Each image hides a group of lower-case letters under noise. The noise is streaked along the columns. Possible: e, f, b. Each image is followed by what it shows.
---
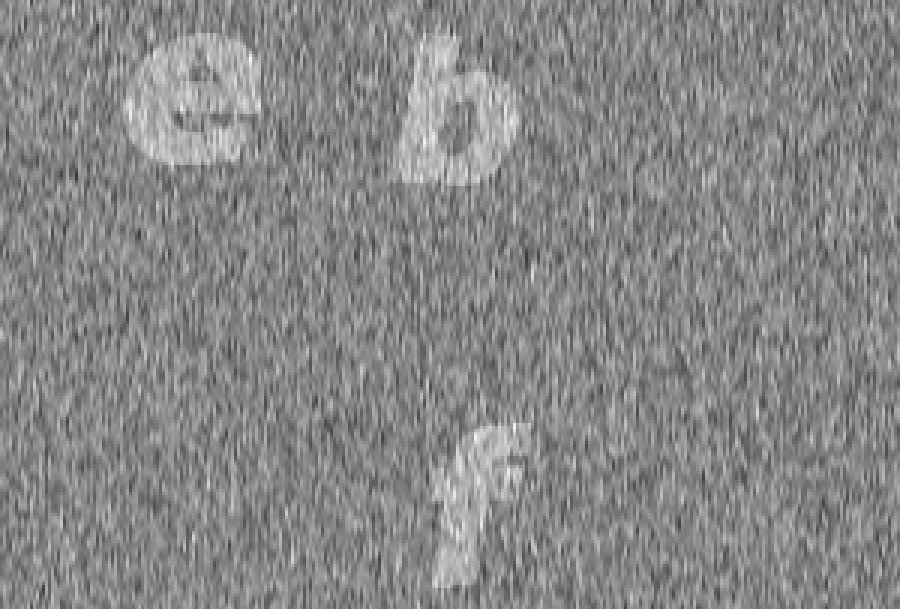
top left: e; top middle: b; bottom middle: f
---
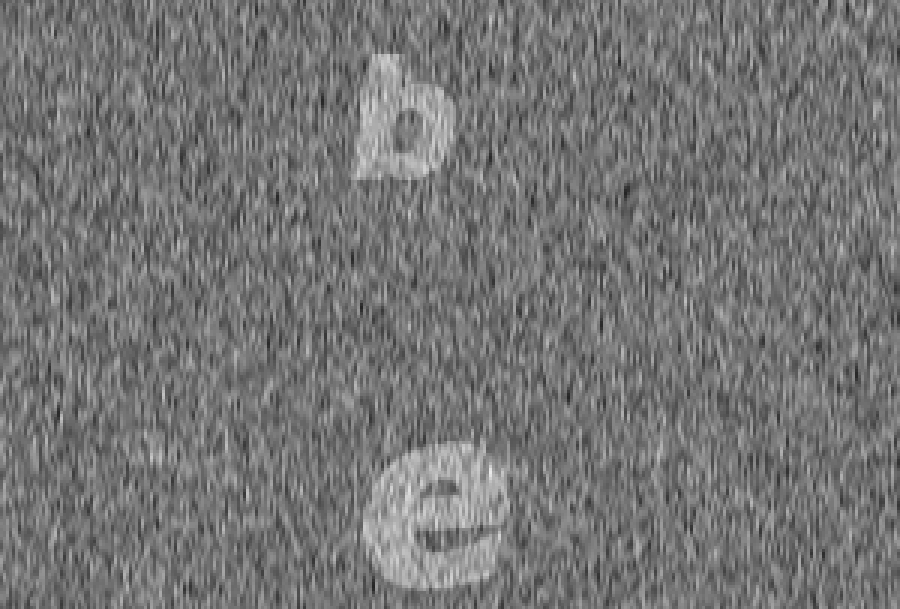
top middle: b; bottom middle: e
